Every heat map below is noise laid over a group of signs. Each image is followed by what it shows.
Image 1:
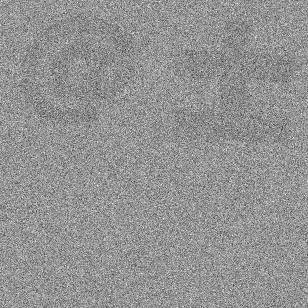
top left: dark at sign; top right: dark plus-minus sign
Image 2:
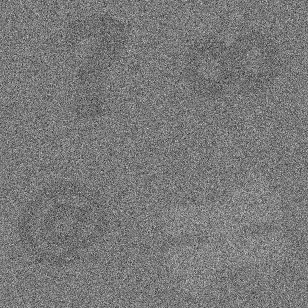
top left: dark question mark; top right: dark infinity sign; bottom left: dark at sign; bottom right: light not-equal sign
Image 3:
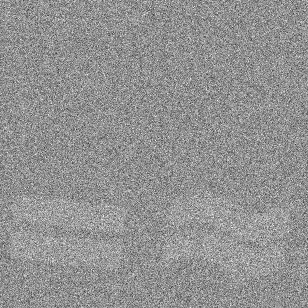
bottom left: light equals sign; bottom right: light approximately sign
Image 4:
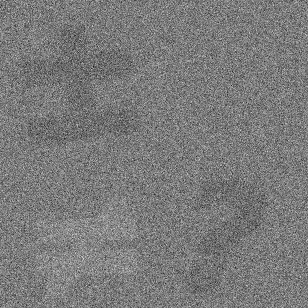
top left: dark plus-minus sign; bottom left: light not-equal sign; bottom right: dark question mark
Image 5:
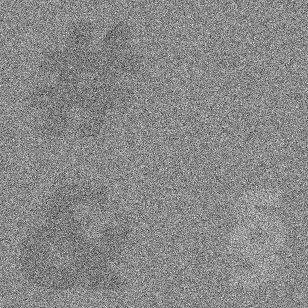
top left: dark hash sign; bottom left: dark ampersand; bottom right: light section sign
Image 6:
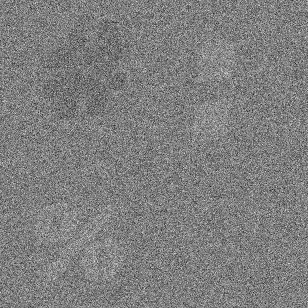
top left: dark hash sign; top right: light colon; bottom left: light percent sign
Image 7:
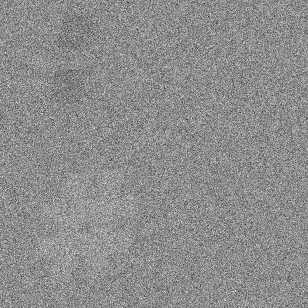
top left: dark colon; bottom left: light hash sign
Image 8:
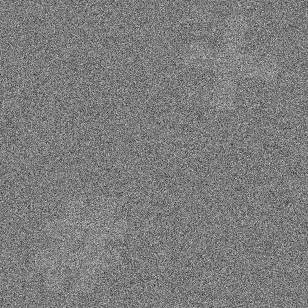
top right: light plus sign; bottom left: light hash sign
